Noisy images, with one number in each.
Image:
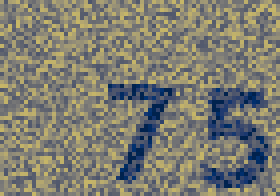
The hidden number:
75
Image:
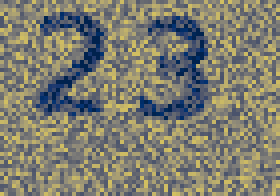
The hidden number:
23
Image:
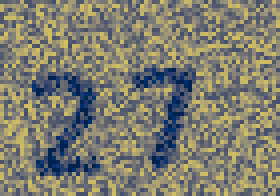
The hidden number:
27
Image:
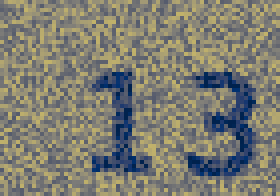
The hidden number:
13
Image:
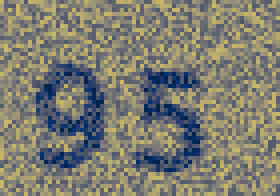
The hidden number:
95
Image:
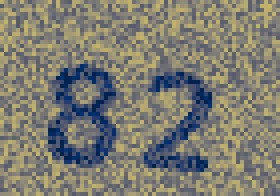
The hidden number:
82
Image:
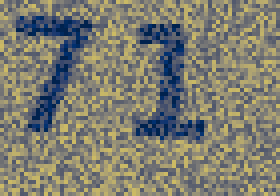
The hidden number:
71
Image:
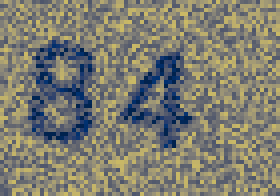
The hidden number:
84
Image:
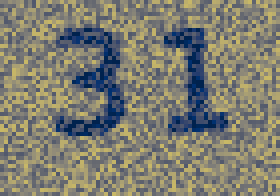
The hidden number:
31
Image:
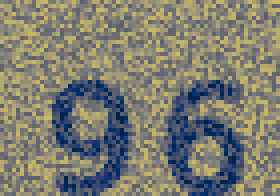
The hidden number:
96
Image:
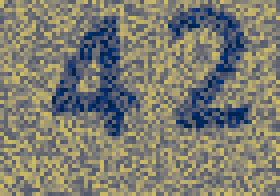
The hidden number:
42
